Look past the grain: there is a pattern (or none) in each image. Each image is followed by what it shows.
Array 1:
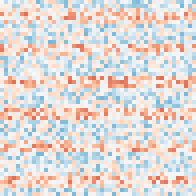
horizontal stripes
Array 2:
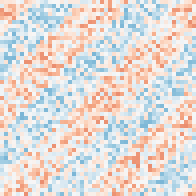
diagonal stripes
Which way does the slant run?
bottom left to top right
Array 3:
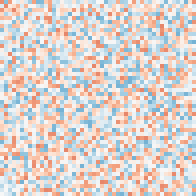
only noise
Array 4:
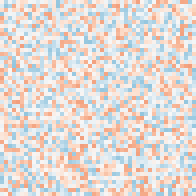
only noise
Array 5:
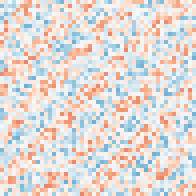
diagonal stripes
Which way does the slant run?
bottom left to top right
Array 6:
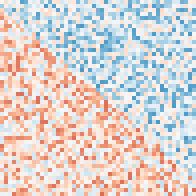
a sharp edge
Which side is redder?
bottom left
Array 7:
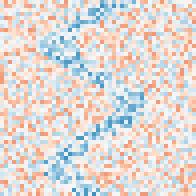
a wavy band
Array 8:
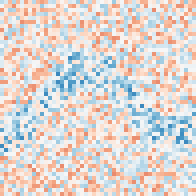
a wavy band
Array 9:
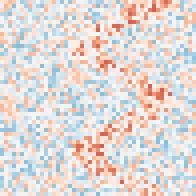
a wavy band
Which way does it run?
top to bottom
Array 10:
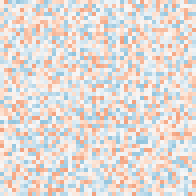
only noise
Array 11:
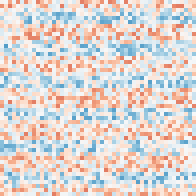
horizontal stripes
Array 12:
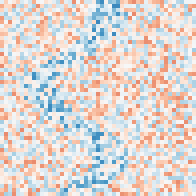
a wavy band
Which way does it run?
top to bottom
